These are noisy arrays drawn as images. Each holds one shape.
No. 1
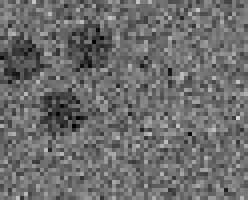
three dots
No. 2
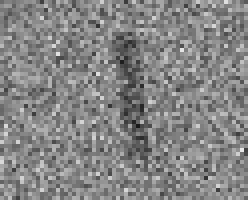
bar
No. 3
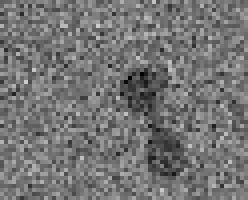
dumbbell
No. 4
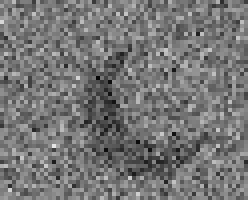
crescent
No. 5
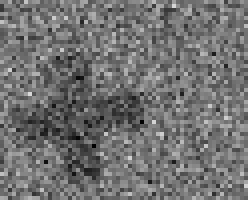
cross
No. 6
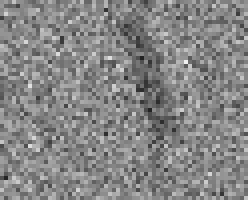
bar
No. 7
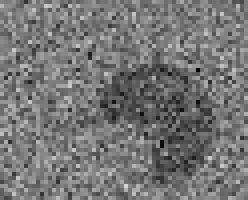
disc with a wedge cut out
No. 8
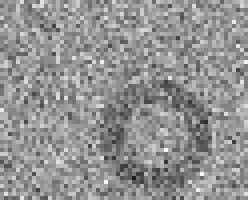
ring
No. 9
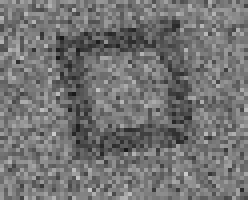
square frame
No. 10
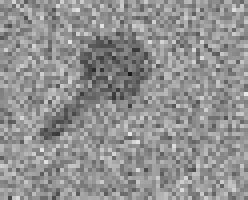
lollipop
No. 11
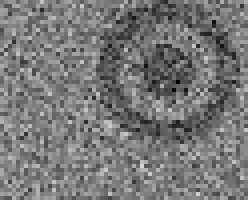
bullseye
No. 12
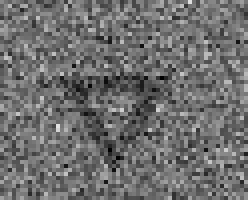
triangle frame
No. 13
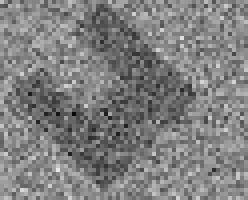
square with a notch
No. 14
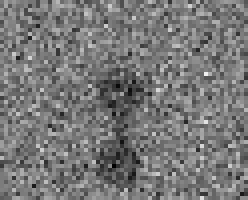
dumbbell
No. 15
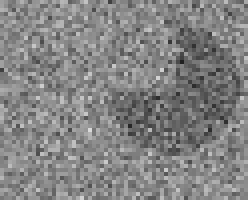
disc with a wedge cut out
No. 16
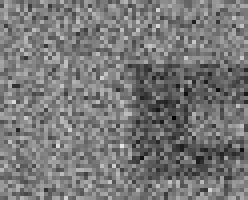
square with a notch
